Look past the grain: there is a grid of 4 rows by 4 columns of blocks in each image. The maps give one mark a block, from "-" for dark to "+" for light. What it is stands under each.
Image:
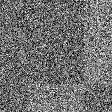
---+
---+
---+
-++-
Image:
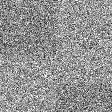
--++
--++
++++
++--
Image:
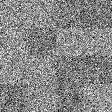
++--
+-++
++--
-+-+
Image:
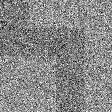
-+++
---+
++-+
++-+
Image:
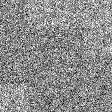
-+++
---+
----
+---
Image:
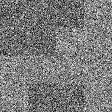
---+
--++
++++
+--+
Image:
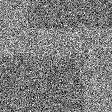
+---
++++
---+
---+
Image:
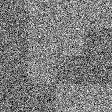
-+++
-++-
-+--
--++
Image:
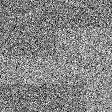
----
--++
++++
---+
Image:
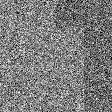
++--
+++-
+++-
+++-
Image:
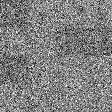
-+++
++--
-+++
++++
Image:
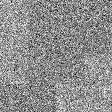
+---
+---
+--+
--++
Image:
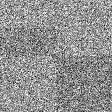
++++
--++
++--
++--
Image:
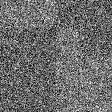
++--
--+-
--++
--++
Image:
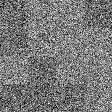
-++-
-+++
+-++
---+
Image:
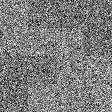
+---
+++-
--++
-+++
